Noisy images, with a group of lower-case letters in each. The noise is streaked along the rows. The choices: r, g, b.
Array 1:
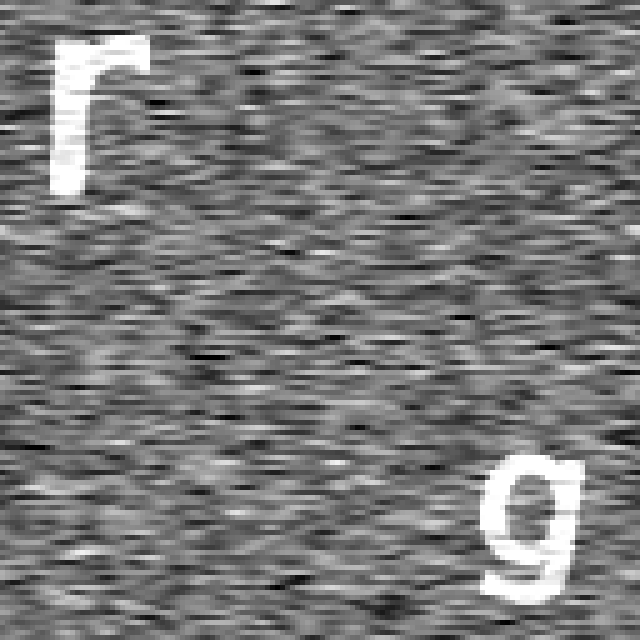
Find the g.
bottom right
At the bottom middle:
nothing
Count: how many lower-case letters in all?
2
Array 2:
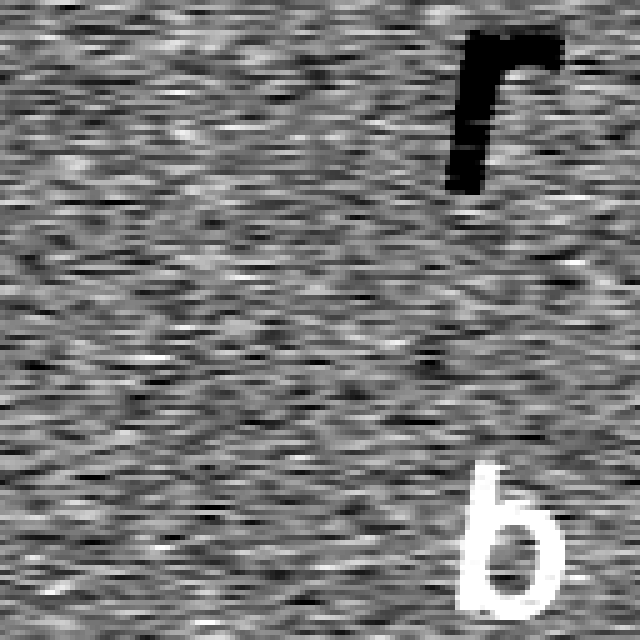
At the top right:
r
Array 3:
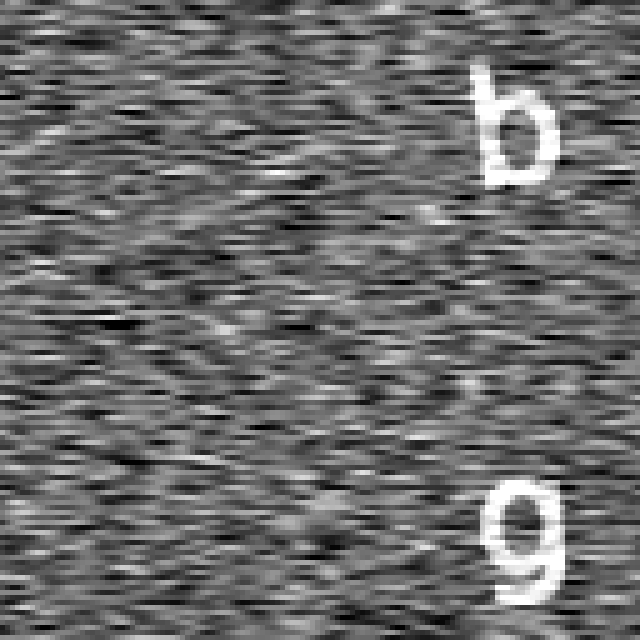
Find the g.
bottom right
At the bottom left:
nothing
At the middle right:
nothing
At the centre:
nothing
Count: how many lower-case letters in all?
2
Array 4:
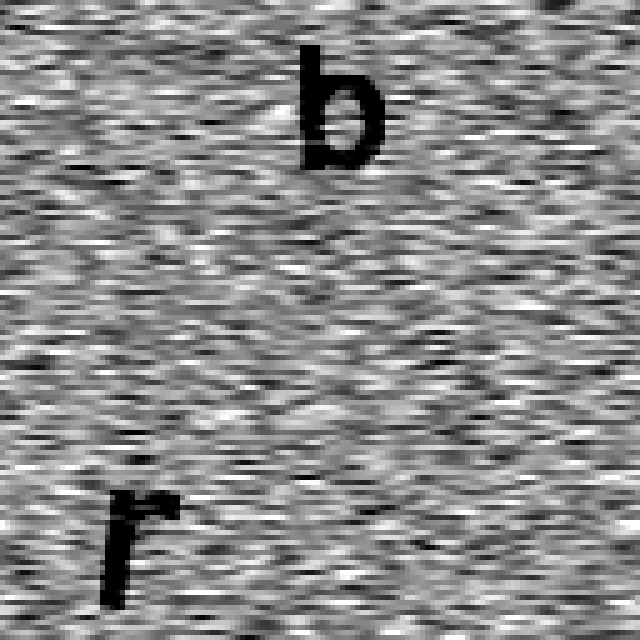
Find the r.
bottom left
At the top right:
nothing
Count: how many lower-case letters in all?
2
